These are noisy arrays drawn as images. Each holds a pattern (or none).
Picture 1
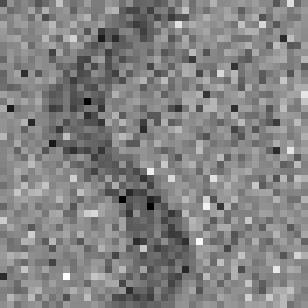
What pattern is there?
a wavy band
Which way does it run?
top to bottom
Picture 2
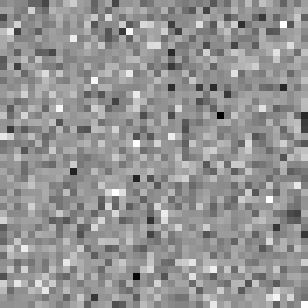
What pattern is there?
only noise
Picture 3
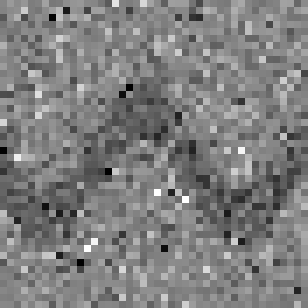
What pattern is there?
a wavy band
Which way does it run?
left to right
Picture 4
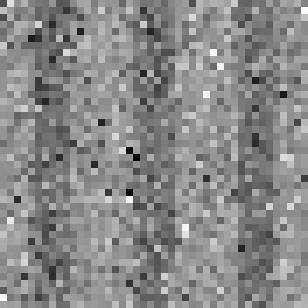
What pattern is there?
vertical stripes
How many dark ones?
3
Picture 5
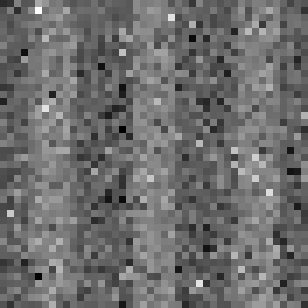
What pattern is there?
vertical stripes
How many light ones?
3
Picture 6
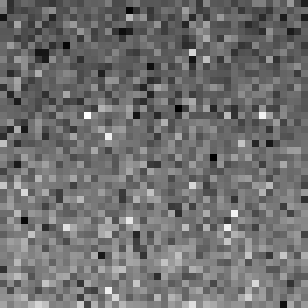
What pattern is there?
a smooth slope
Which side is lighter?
bottom
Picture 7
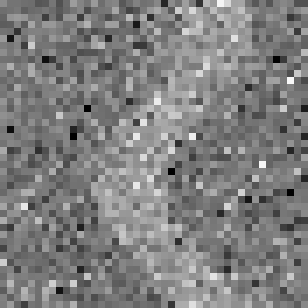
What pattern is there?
a wavy band
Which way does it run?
top to bottom
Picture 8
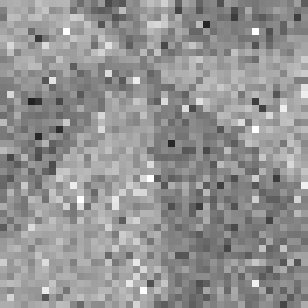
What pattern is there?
spokes from one point
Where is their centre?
top middle
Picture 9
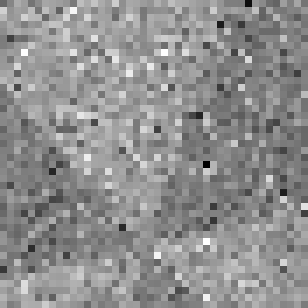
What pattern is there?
spokes from one point
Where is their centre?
bottom middle
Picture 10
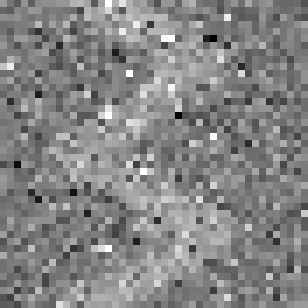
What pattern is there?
a wavy band
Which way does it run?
top to bottom
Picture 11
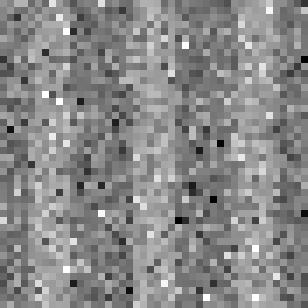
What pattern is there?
vertical stripes
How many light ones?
3
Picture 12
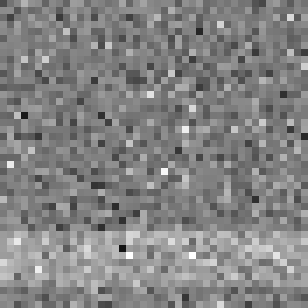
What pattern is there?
one horizontal stripe
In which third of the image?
bottom
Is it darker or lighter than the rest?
lighter
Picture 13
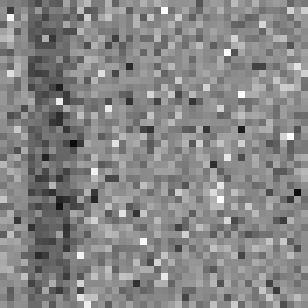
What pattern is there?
one vertical stripe
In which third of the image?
left
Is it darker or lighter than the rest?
darker
